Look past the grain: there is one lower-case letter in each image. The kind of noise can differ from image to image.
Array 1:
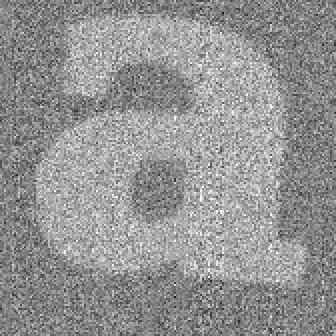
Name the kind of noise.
columns of uneven size
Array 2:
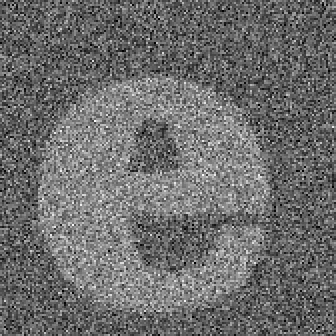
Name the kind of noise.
low rank plus noise
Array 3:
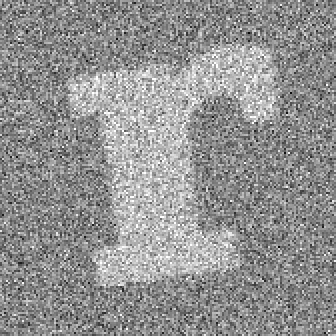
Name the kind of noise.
low rank plus noise
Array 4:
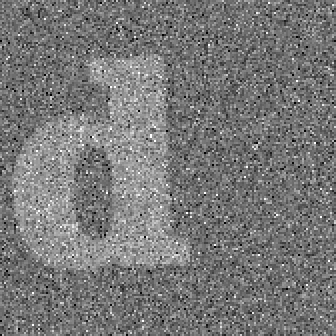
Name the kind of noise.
heavy tails
